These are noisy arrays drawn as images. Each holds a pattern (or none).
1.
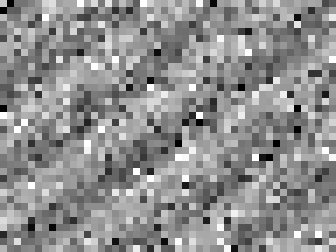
diagonal stripes
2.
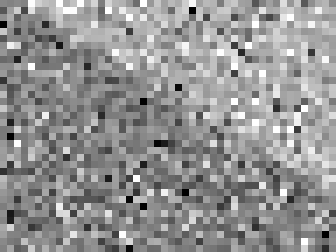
a sharp edge
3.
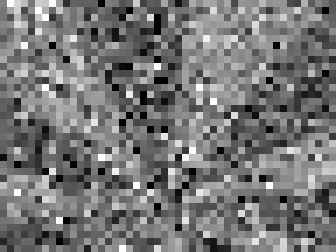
spokes from one point
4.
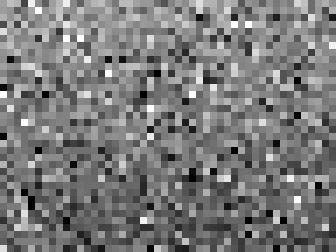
a smooth slope
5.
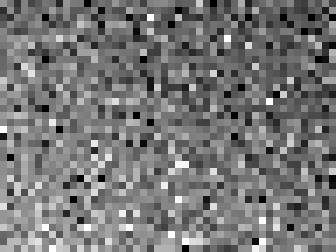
a smooth slope
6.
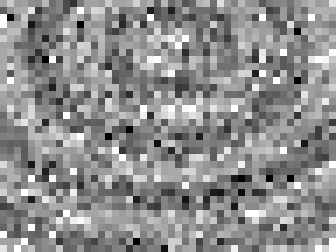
rings round one point
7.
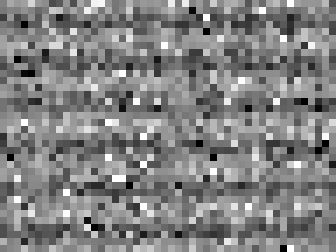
horizontal stripes
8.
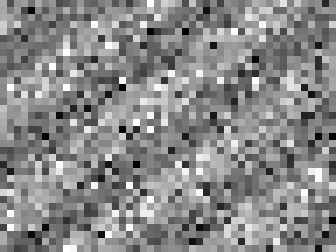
diagonal stripes
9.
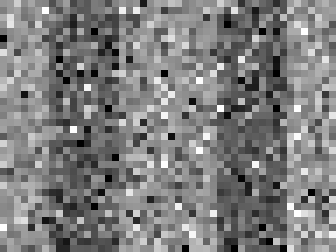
vertical stripes
